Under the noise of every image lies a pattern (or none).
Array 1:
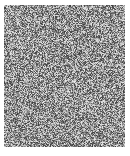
only noise
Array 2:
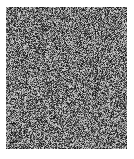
only noise
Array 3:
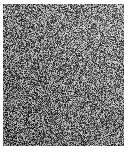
a smooth slope
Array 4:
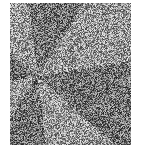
spokes from one point
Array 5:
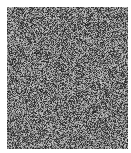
only noise
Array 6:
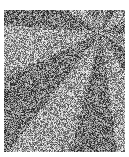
spokes from one point
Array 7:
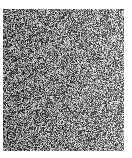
a smooth slope
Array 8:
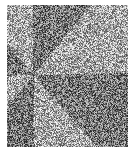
spokes from one point
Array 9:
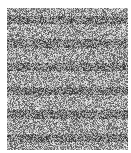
horizontal stripes
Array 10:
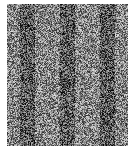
vertical stripes
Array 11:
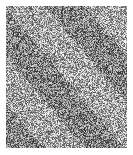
diagonal stripes
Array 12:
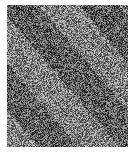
diagonal stripes
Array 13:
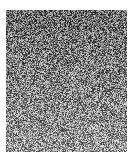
a smooth slope
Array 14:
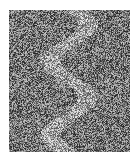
a wavy band
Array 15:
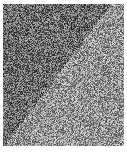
a sharp edge
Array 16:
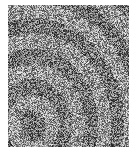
rings round one point
